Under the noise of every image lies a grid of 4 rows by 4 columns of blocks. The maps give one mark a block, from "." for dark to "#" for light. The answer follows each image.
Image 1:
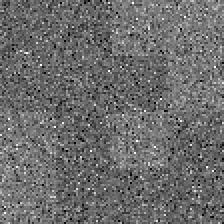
..##
...#
#.#.
#...
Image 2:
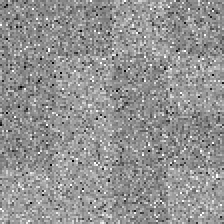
..#.
.#.#
.#..
##.#
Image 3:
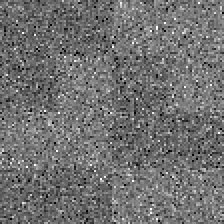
..##
.#.#
##..
..##
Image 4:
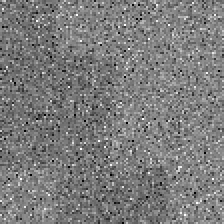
.###
..##
..##
#..#
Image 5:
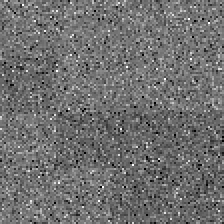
####
.###
#...
##..
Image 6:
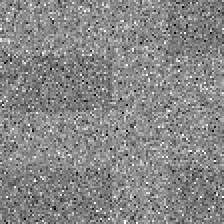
###.
..##
####
..#.
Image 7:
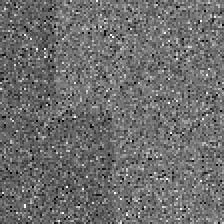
.###
.###
..##
..##
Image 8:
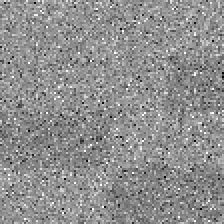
####
###.
..##
##..
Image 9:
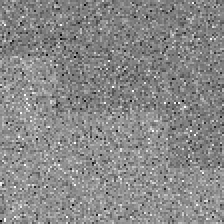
....
#...
###.
####
